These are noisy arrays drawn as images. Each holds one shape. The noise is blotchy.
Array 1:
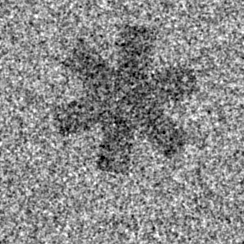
asterisk
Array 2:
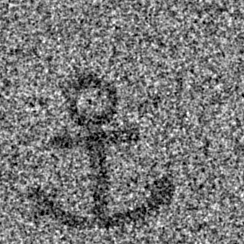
anchor
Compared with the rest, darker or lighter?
darker
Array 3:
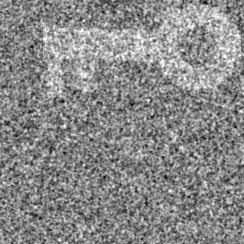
key
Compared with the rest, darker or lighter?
lighter
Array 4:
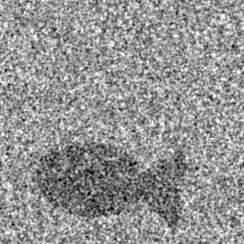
fish
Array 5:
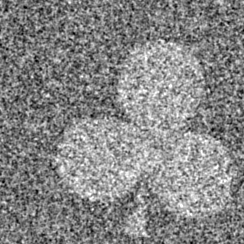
club
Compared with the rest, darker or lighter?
lighter
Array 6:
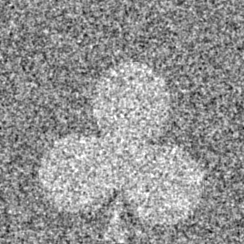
club
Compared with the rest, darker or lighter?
lighter
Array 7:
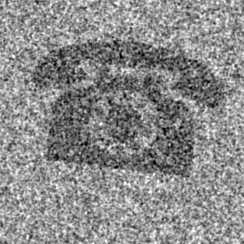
telephone
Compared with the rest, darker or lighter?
darker
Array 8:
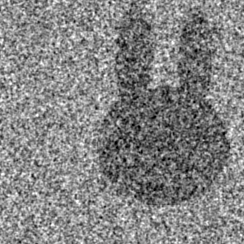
rabbit's head
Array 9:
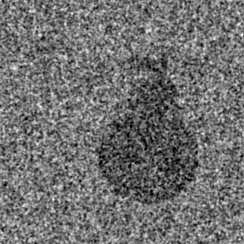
pear
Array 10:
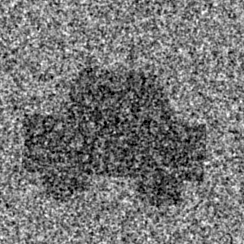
car
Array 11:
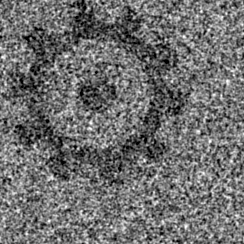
gear
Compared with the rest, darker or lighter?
darker
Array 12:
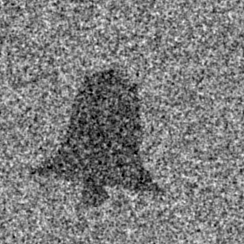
bell
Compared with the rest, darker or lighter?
darker
